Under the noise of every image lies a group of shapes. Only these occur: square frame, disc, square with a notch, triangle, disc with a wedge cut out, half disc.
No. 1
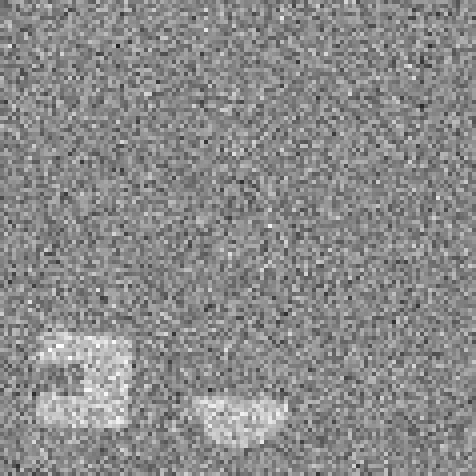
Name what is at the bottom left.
square with a notch
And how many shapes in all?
2
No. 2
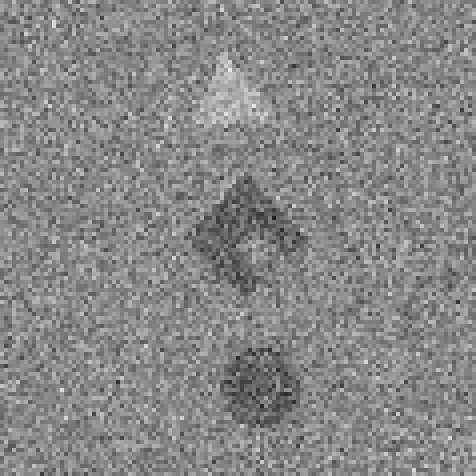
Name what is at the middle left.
nothing
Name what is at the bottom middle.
disc
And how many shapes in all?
3
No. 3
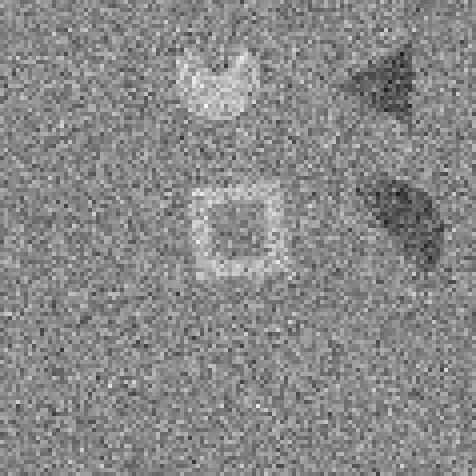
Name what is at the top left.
nothing
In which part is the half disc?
middle right
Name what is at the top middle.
disc with a wedge cut out
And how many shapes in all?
4
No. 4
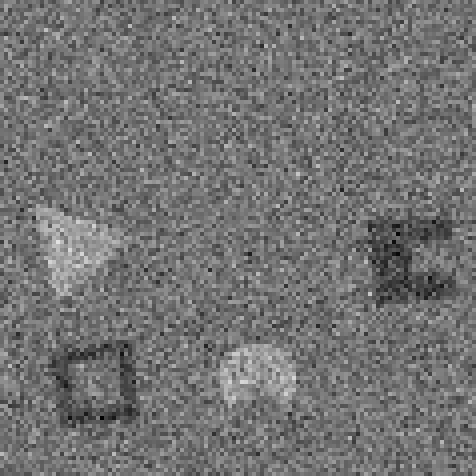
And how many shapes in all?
4
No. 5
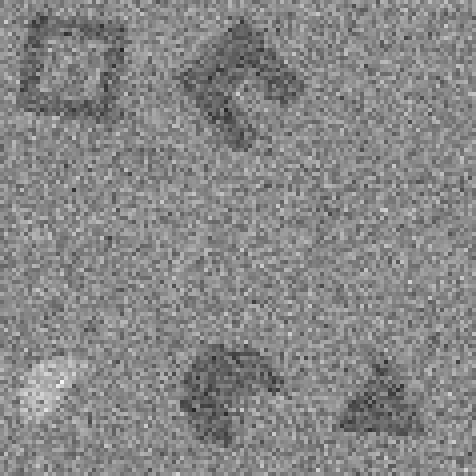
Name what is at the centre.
nothing
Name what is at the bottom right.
triangle
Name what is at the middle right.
nothing
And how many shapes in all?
5
